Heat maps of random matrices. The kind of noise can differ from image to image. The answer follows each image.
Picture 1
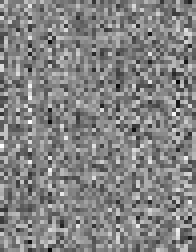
columns of uneven size
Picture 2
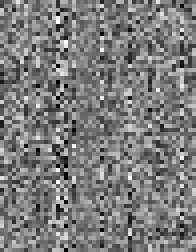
columns of uneven size
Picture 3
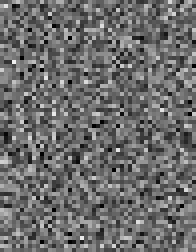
low rank plus noise
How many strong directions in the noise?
five to eight
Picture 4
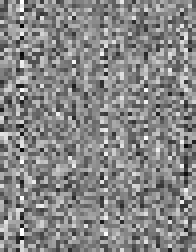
columns of uneven size
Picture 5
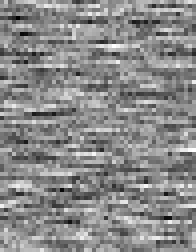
streaked along the rows
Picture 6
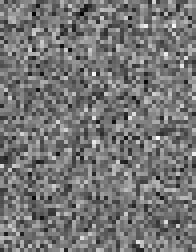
independent entries
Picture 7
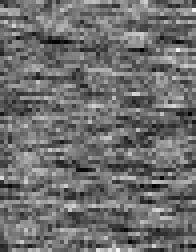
streaked along the rows
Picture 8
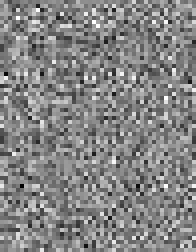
low rank plus noise
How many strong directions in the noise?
two
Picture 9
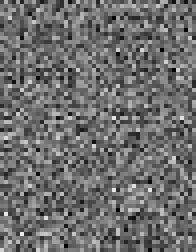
low rank plus noise
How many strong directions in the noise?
two
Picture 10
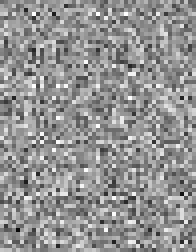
low rank plus noise
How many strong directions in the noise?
two
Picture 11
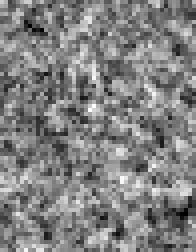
blotchy
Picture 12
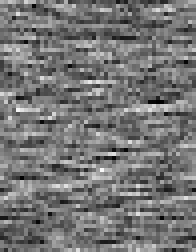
streaked along the rows
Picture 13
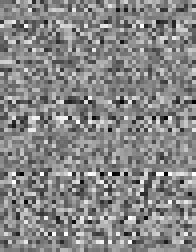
rows of uneven size
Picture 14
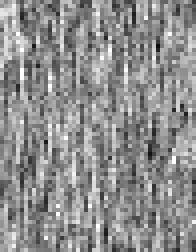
streaked along the columns
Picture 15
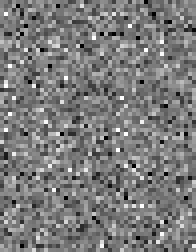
heavy tails
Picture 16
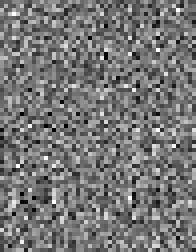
low rank plus noise
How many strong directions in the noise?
one
